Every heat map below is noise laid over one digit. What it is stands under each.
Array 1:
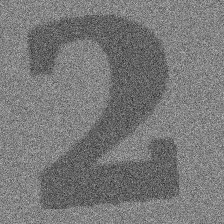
2
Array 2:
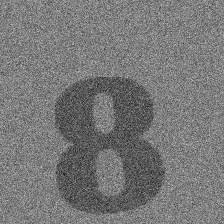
8
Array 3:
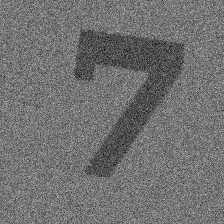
7
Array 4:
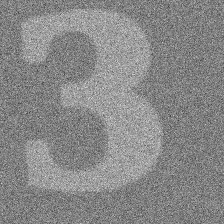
3
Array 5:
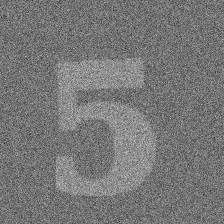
5
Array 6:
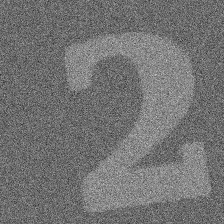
2
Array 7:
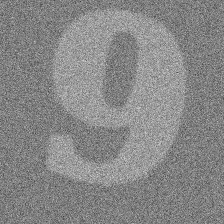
9
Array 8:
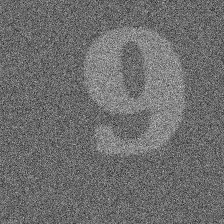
9
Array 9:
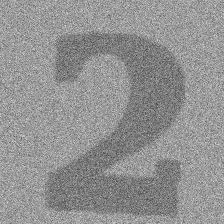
2
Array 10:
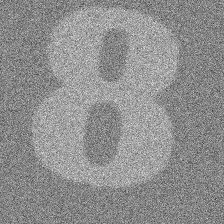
8
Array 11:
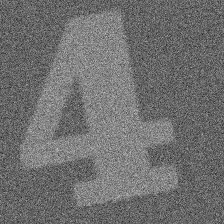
4
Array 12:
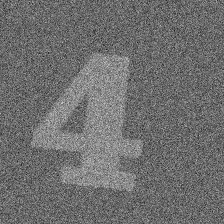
4
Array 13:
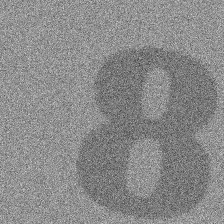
8
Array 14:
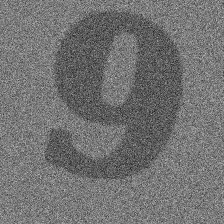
9
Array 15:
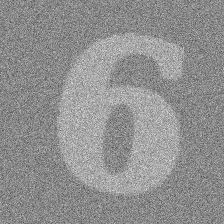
6
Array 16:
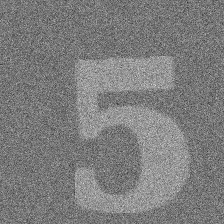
5
